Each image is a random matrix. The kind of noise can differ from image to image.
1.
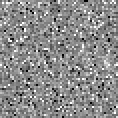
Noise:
heavy tails
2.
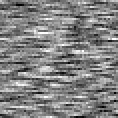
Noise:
streaked along the rows
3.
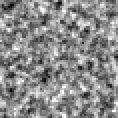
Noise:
blotchy
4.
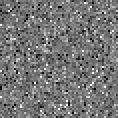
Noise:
heavy tails
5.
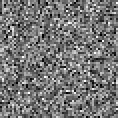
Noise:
independent entries
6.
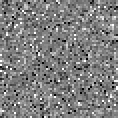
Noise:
heavy tails
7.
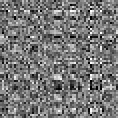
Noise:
low rank plus noise
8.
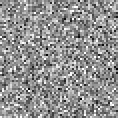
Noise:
independent entries
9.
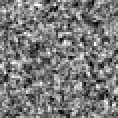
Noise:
blotchy
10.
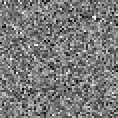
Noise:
independent entries
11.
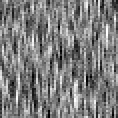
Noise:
streaked along the columns
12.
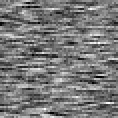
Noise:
streaked along the rows
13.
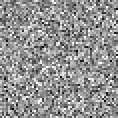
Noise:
independent entries
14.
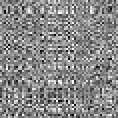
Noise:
low rank plus noise
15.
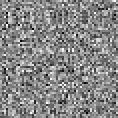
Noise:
low rank plus noise
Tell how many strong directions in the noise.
three or four
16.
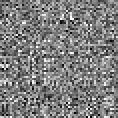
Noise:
low rank plus noise
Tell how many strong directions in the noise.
five to eight
